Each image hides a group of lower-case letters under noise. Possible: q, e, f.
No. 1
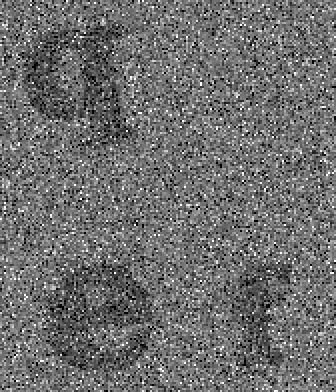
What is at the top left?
q
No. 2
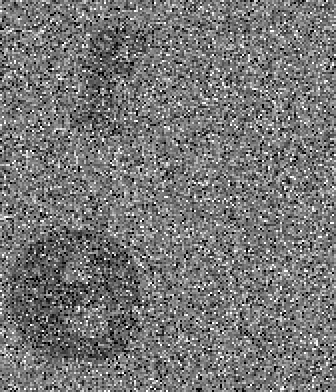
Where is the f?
top left
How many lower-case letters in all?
2
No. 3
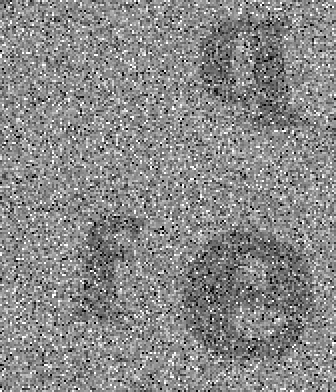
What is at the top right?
q
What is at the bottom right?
e
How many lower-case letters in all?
3
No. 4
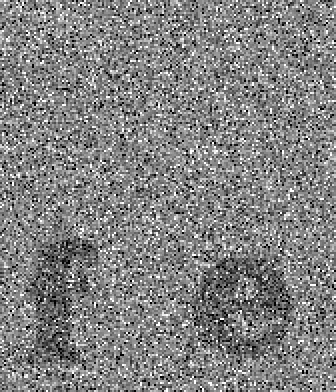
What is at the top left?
nothing
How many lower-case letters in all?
2
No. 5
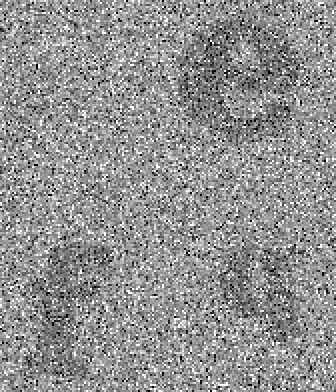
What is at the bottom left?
f
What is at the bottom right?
q
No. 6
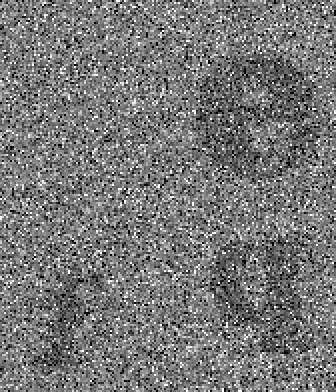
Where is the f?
bottom left
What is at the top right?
e
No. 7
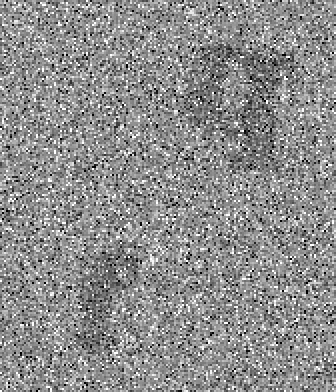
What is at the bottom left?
f
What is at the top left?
nothing
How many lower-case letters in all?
2
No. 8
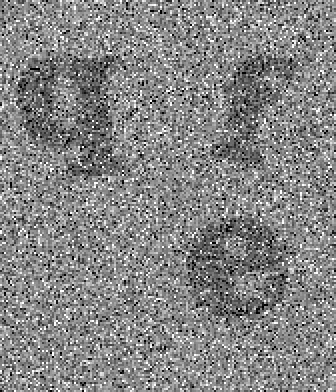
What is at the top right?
f
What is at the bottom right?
e
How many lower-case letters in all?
3
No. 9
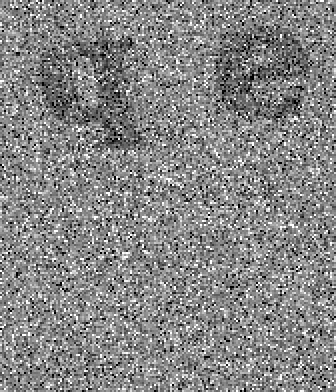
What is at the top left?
q
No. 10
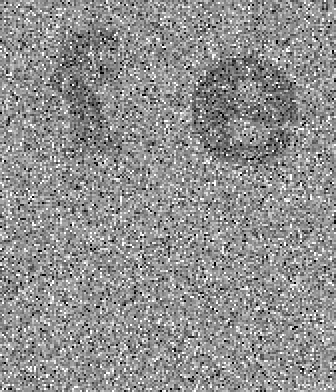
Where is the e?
top right
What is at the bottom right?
nothing
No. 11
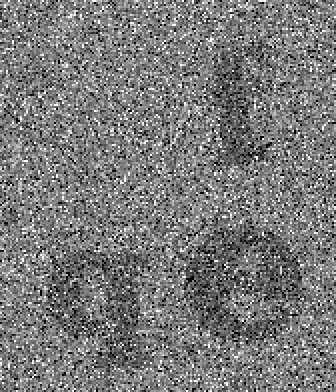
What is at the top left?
nothing
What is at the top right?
f
